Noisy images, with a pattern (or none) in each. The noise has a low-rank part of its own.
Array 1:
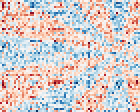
spokes from one point
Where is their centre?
middle right
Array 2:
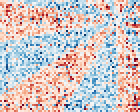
spokes from one point
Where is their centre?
top right
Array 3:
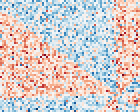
spokes from one point
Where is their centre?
bottom right
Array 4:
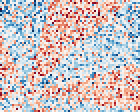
spokes from one point
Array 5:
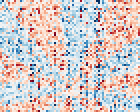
spokes from one point
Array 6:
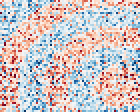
rings round one point
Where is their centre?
bottom right
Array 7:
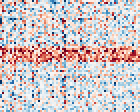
one horizontal stripe
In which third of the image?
middle
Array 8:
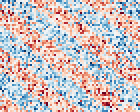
diagonal stripes
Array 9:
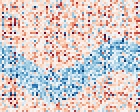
a wavy band
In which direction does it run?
left to right
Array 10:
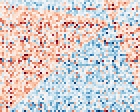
spokes from one point
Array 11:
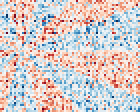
spokes from one point
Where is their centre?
middle left
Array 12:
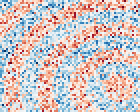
rings round one point
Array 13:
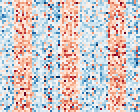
vertical stripes
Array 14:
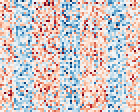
vertical stripes
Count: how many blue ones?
3
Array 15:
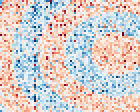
rings round one point
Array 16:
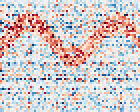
a wavy band
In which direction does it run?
left to right
